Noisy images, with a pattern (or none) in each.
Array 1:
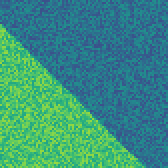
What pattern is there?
a sharp edge
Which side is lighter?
bottom left
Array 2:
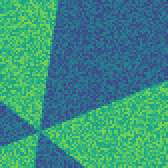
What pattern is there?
spokes from one point
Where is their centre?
bottom left
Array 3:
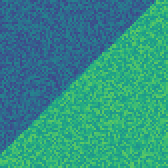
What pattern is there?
a sharp edge
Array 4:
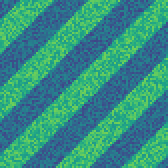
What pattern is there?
diagonal stripes
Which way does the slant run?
bottom left to top right
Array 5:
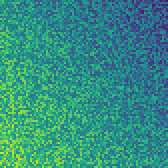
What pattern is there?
a smooth slope
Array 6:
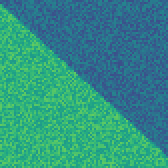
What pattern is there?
a sharp edge
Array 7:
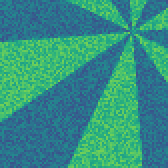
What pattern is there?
spokes from one point
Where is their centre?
top right
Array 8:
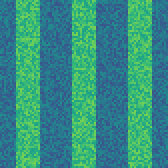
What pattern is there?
vertical stripes
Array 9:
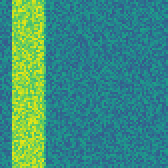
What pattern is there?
one vertical stripe
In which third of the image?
left
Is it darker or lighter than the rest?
lighter
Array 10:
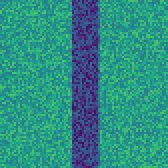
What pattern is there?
one vertical stripe
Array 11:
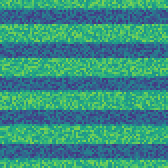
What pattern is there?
horizontal stripes
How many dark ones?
5
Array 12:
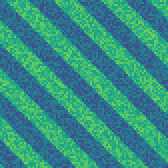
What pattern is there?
diagonal stripes
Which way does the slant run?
top left to bottom right
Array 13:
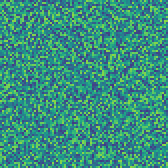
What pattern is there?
only noise
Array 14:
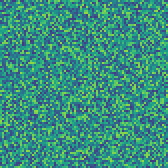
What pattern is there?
only noise
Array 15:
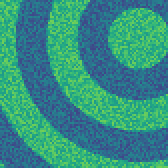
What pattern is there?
rings round one point
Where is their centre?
top right
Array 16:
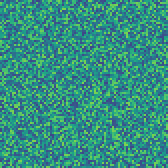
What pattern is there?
only noise
